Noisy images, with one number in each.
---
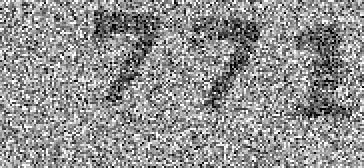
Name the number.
771
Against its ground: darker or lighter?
darker
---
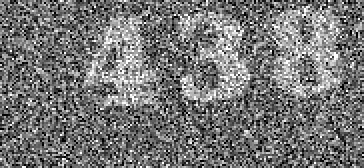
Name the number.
438
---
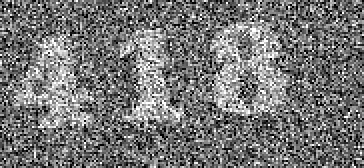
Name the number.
418
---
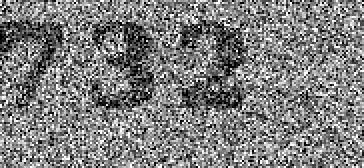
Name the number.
732
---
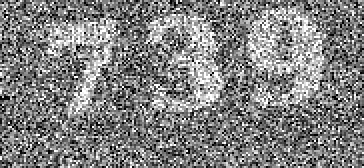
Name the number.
739
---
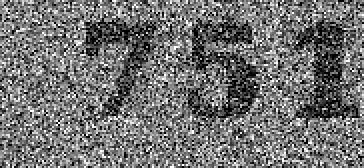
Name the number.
751
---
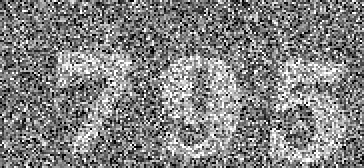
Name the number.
795
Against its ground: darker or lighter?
lighter
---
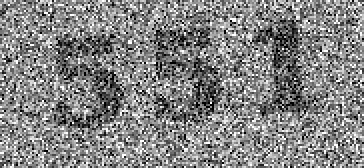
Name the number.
551
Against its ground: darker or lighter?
darker
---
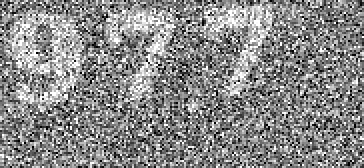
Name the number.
977
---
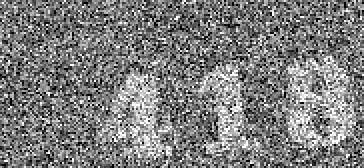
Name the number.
418
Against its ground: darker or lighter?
lighter
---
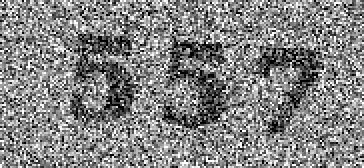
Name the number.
557
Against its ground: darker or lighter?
darker
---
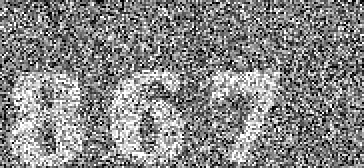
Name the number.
867
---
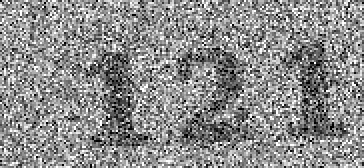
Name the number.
121
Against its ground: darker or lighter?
darker
